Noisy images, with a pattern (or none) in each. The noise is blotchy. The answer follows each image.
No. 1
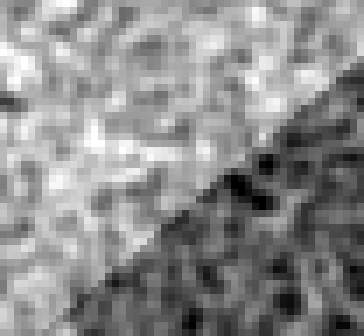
a sharp edge
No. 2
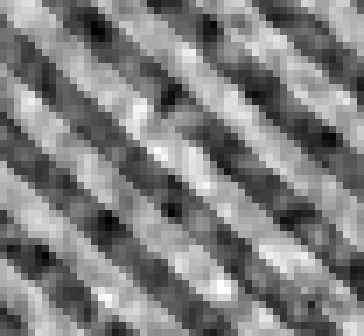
diagonal stripes
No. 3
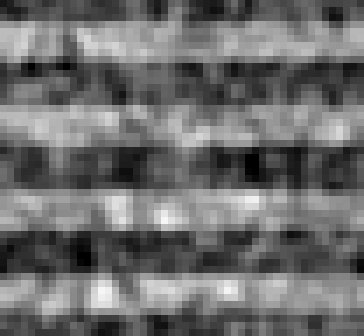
horizontal stripes
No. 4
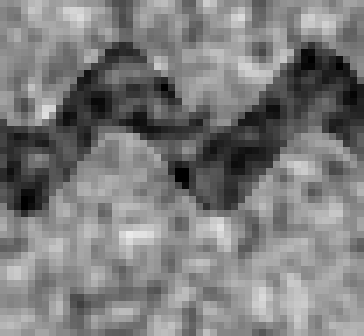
a wavy band
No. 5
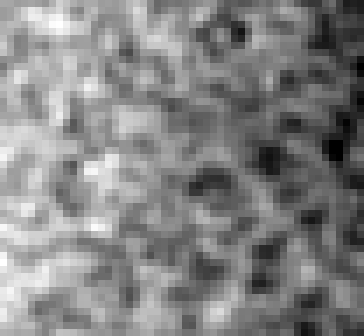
a smooth slope
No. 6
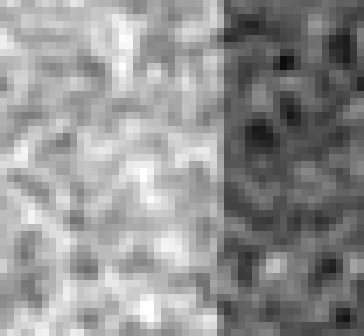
a sharp edge
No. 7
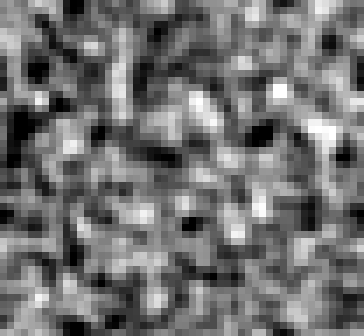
only noise
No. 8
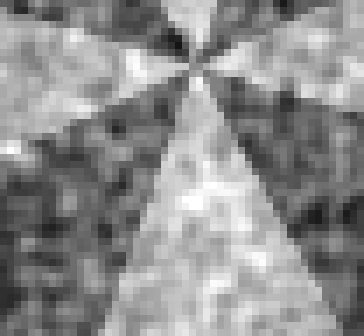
spokes from one point
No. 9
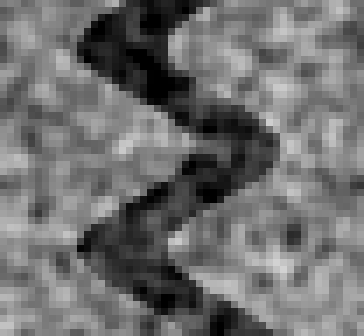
a wavy band
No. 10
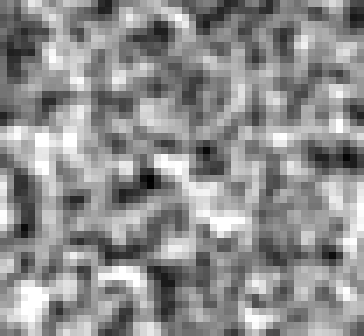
only noise
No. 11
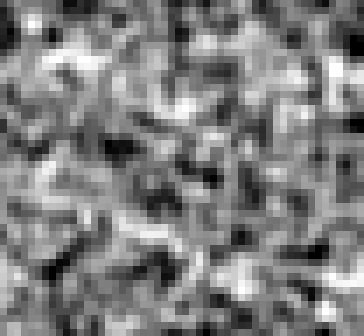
only noise
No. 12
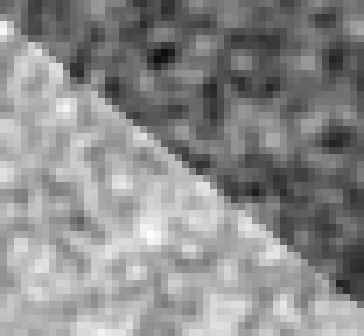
a sharp edge
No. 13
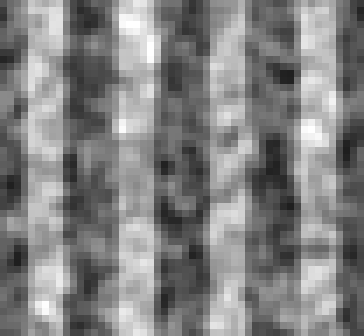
vertical stripes
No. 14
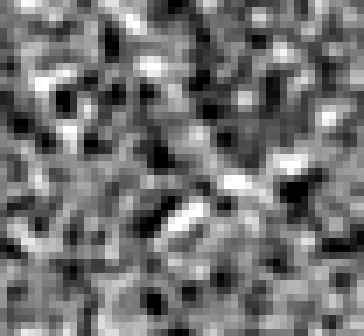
only noise
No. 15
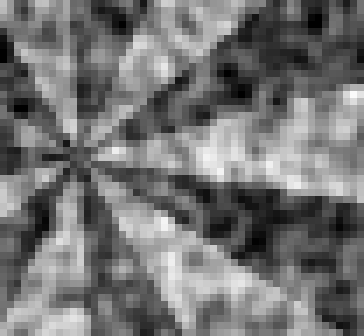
spokes from one point
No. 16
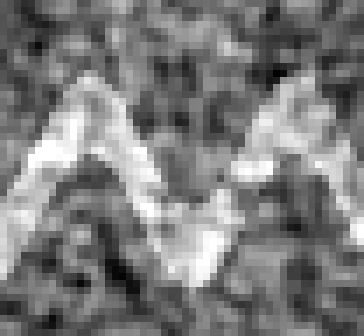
a wavy band
